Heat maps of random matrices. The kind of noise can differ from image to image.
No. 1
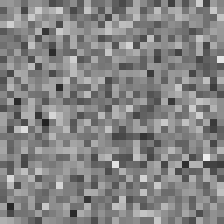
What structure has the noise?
independent entries
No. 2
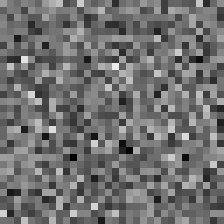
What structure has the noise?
independent entries
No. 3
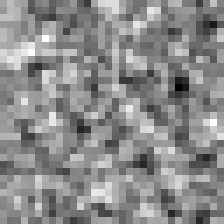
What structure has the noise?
blotchy
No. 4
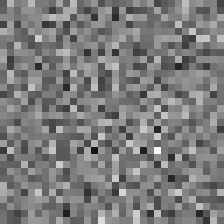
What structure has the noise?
low rank plus noise
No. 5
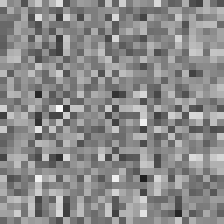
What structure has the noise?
low rank plus noise
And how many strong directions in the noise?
two
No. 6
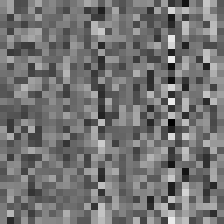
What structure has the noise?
columns of uneven size
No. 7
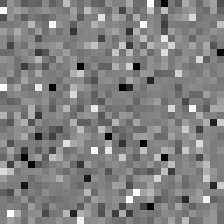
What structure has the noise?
heavy tails
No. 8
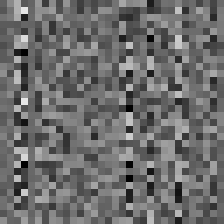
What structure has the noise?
columns of uneven size
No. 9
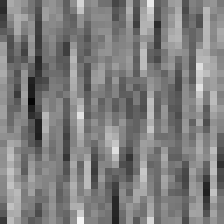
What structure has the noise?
streaked along the columns
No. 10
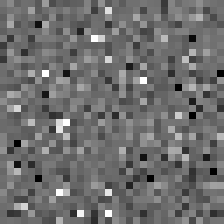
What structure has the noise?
heavy tails
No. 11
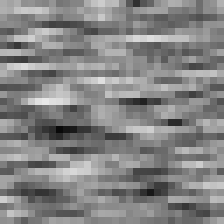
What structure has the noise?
streaked along the rows
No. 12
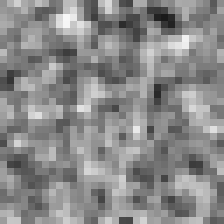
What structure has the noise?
blotchy
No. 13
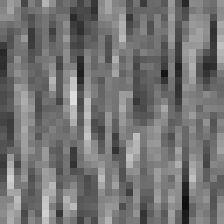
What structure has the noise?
streaked along the columns
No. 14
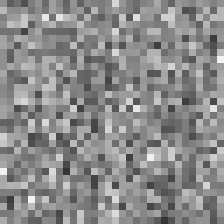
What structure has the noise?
low rank plus noise
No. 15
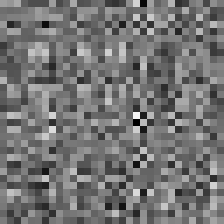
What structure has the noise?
low rank plus noise
